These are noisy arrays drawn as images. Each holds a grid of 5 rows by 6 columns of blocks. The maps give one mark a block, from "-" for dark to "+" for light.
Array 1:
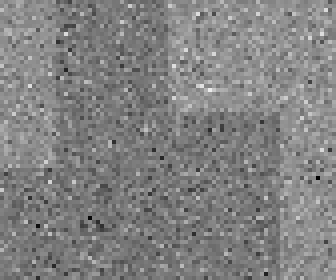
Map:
+ - - + + +
+ - - + + +
+ - - - - +
- - - - - +
- - - - - +
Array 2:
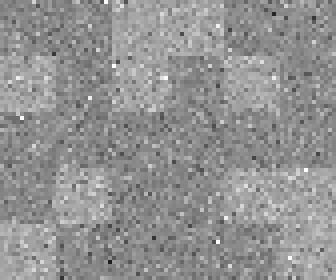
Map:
- - + + - -
+ - + - + -
- - - - - -
- + - - + +
+ - - - - +
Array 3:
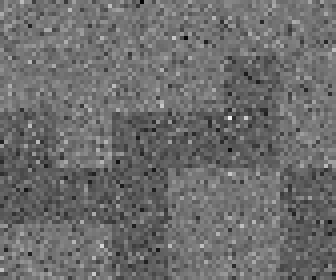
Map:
+ + + + + +
+ + + + - +
- + - - - +
- - - + + -
+ + - + + -
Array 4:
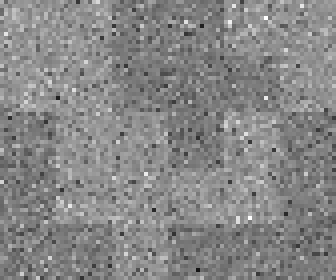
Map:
+ + - - + +
+ + - - - +
- + + - + -
- + + + + -
- - + - - -
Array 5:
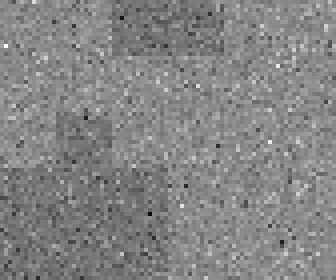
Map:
+ + - - + +
+ + + + + +
+ - + + + +
- - - + + +
- - - + + +
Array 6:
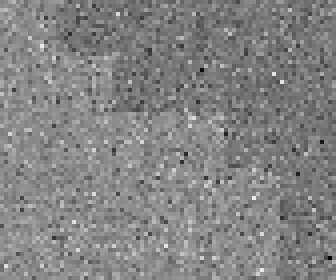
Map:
+ - - - - -
+ + - - - -
+ + + + - -
+ + + + + -
+ + + + + -
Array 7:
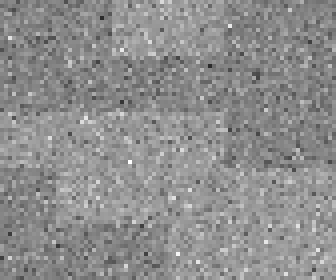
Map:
- - + + - -
- - - - - -
+ + + + - -
- + + + + +
- - - + + +
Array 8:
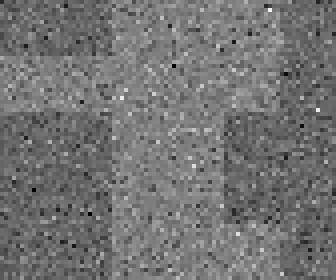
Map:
- - + + + -
+ + + + + -
- - + + - -
- - + + - -
- - + + + -
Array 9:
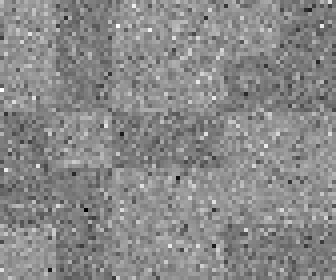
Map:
+ - + + + -
+ - + + - -
- + - - + +
- - + + + +
+ - + + - -
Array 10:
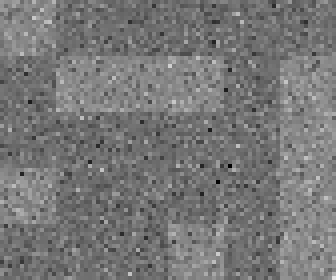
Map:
+ - - - - -
- + + + - +
- - - - - +
+ - - - - +
- - - + - +
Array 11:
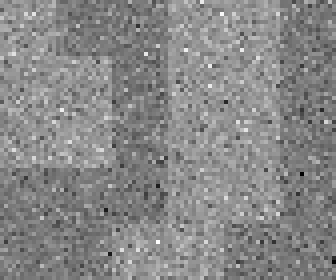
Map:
+ - - + + -
+ + - + + -
+ + - + + -
- - - + + -
- - + + - -
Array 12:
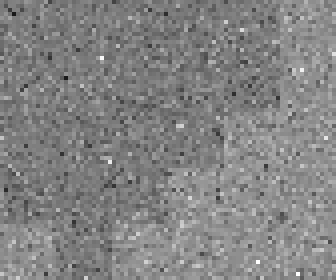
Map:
- - - - - +
- - - - - +
- - - - + +
- - - + + +
+ - + + + +
